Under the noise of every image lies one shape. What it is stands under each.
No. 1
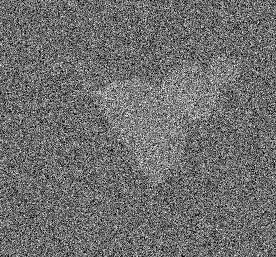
chess pawn
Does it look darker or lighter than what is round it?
lighter
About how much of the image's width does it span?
half
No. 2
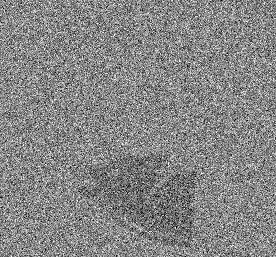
chess knight
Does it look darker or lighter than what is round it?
darker
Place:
bottom middle
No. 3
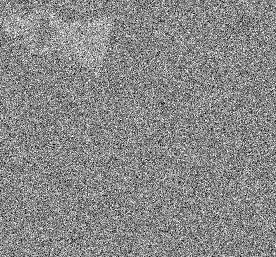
chess bishop
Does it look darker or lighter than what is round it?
lighter
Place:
top left
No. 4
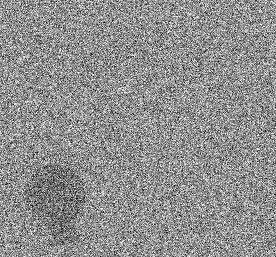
light bulb
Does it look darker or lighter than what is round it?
darker
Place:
bottom left
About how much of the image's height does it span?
a third
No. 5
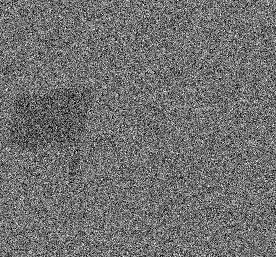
flag
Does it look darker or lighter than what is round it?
darker
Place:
middle left
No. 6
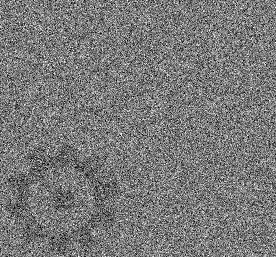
gear
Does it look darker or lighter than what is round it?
darker
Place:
bottom left
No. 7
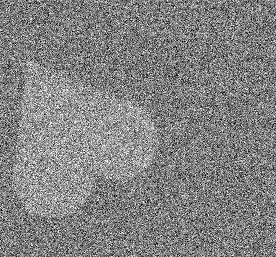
heart
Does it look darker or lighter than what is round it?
lighter
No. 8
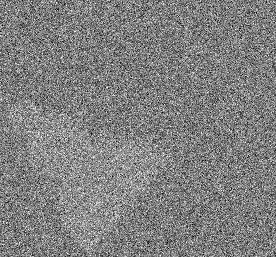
chess pawn
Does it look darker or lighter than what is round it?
lighter
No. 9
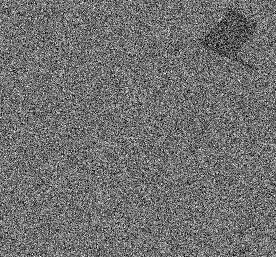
flag
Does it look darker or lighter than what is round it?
darker
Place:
top right
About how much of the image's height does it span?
a quarter
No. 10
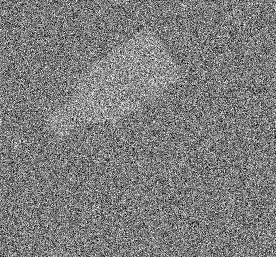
bottle
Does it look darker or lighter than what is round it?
lighter
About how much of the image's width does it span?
half
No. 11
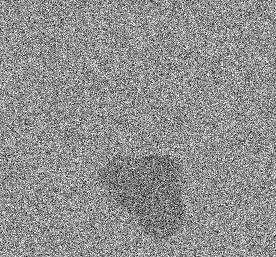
cloud
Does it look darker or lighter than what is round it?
darker
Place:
bottom middle
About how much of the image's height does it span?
a third
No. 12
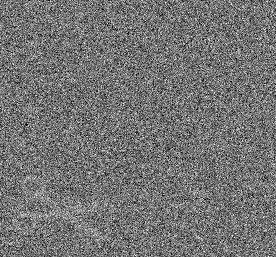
pair of scissors
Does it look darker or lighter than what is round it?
lighter
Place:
bottom left
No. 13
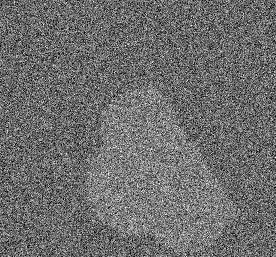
cloud
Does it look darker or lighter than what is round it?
lighter
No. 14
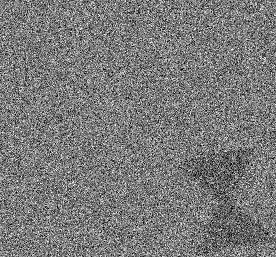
bow tie
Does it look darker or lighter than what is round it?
darker
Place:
bottom right
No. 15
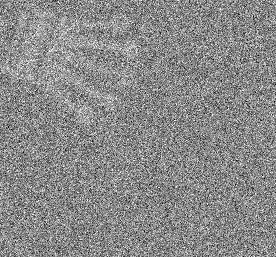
chess queen
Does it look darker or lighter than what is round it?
lighter
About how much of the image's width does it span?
half
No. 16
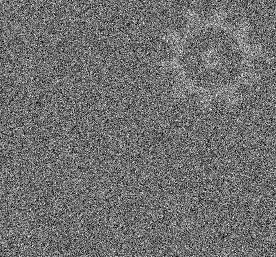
gear
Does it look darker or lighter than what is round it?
lighter
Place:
top right
